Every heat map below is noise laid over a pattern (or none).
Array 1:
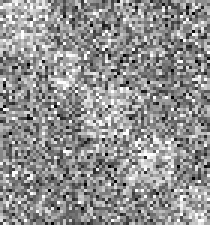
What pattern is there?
blocks along the diagonal
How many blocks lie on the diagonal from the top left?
5
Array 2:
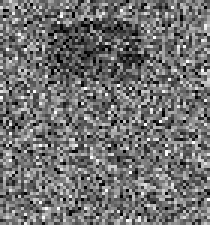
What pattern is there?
one block
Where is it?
top middle
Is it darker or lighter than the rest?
darker
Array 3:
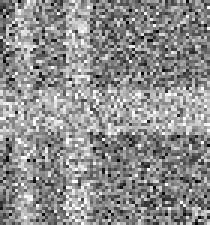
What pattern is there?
bands of rows crossing bands of columns
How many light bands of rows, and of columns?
1 and 2
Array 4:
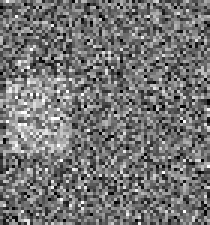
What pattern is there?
one block
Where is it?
middle left
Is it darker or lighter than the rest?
lighter
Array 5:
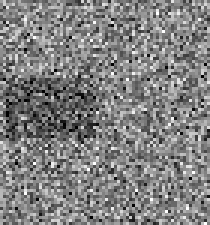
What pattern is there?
one block
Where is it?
middle left
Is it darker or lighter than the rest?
darker
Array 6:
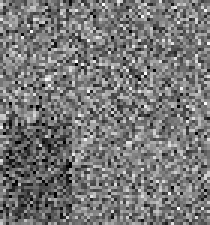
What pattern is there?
one block
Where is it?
bottom left
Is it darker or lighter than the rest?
darker
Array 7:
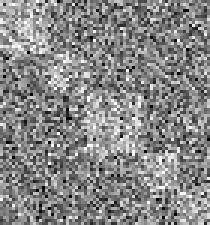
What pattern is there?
blocks along the diagonal
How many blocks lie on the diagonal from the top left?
5
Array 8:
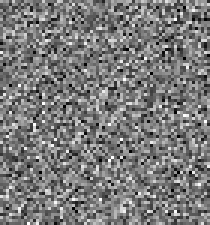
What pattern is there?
only noise
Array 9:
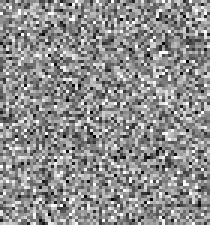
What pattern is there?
only noise
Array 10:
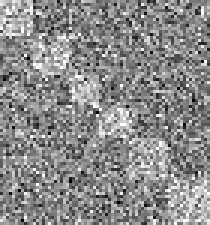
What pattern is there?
blocks along the diagonal
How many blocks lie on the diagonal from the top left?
6
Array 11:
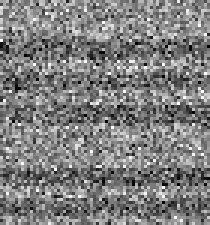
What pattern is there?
bands of rows
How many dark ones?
5
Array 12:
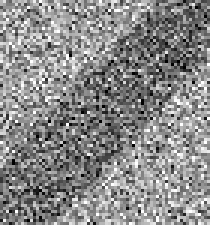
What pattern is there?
a diagonal band
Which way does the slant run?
bottom left to top right
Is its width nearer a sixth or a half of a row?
a half
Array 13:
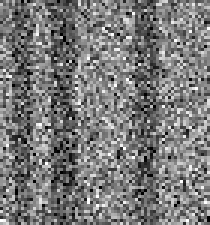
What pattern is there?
bands of columns
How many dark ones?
3
